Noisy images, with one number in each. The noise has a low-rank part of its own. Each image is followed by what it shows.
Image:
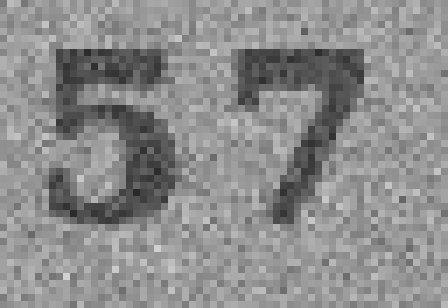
57
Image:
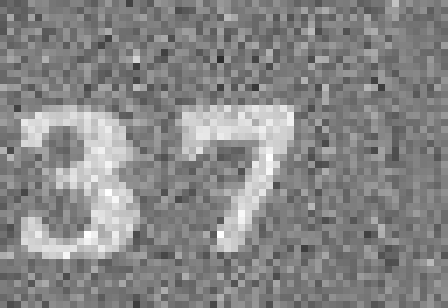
37
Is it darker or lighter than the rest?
lighter
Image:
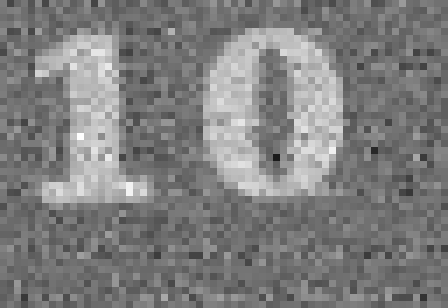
10
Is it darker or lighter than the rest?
lighter
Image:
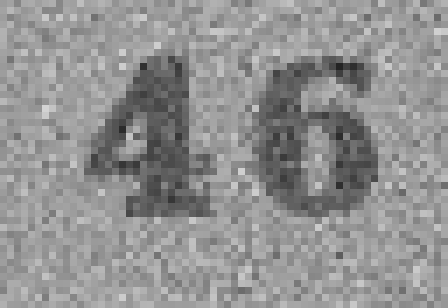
46
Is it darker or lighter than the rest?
darker
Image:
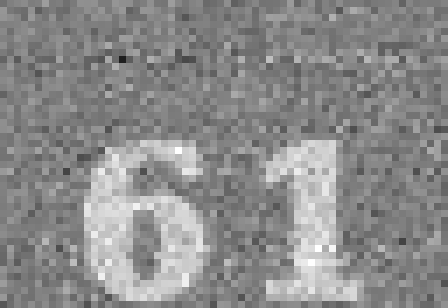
61
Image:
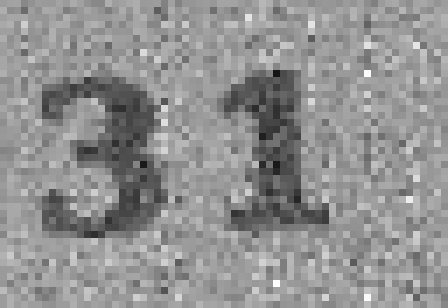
31
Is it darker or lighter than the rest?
darker
